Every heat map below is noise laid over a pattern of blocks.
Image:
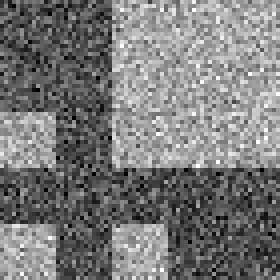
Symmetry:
mirrored about the diagonal from the bottom left
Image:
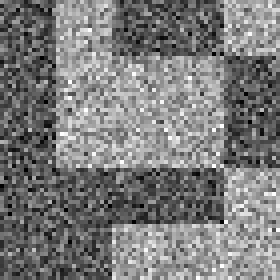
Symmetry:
no symmetry
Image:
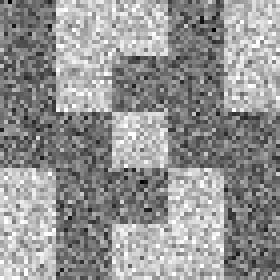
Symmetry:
the same after a half turn
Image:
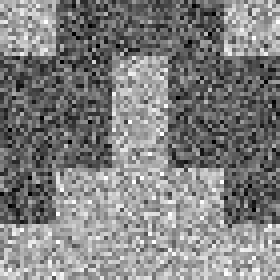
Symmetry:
left and right mirror each other
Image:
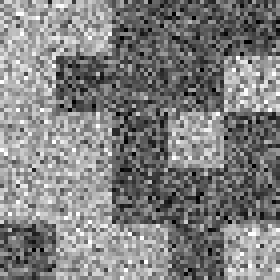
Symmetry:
no symmetry
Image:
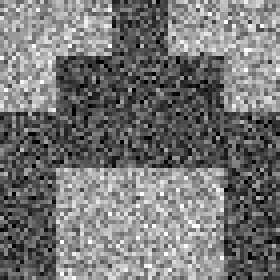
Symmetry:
left and right mirror each other
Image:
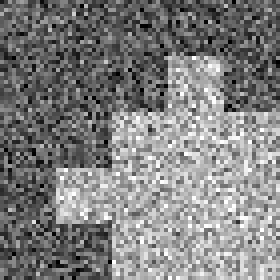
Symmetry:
mirrored about the diagonal from the top left
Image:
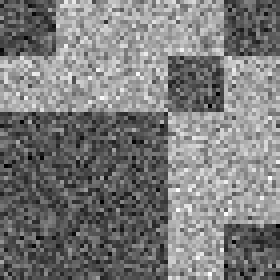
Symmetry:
mirrored about the diagonal from the bottom left
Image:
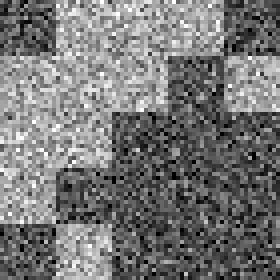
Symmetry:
mirrored about the diagonal from the top left
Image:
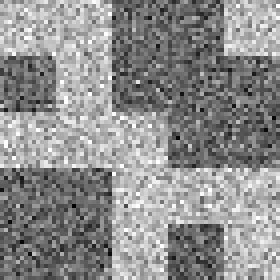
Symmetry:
mirrored about the diagonal from the bottom left
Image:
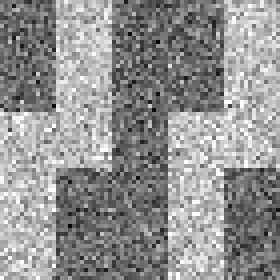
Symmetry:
the same after a half turn
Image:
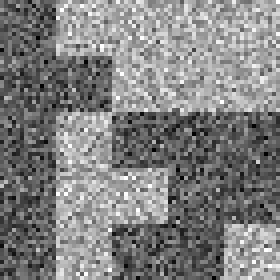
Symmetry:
no symmetry
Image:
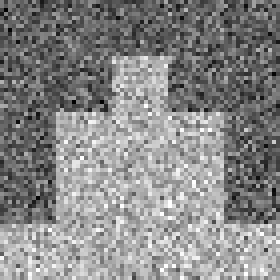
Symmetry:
left and right mirror each other
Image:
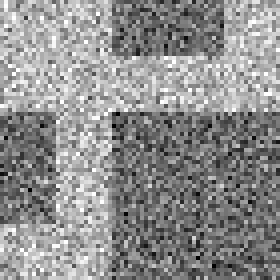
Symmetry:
mirrored about the diagonal from the top left
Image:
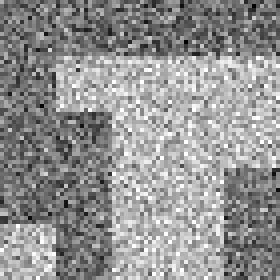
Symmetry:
no symmetry
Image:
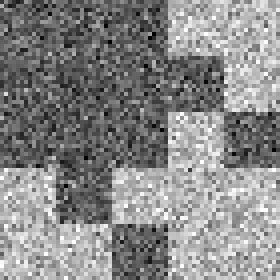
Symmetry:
mirrored about the diagonal from the top left
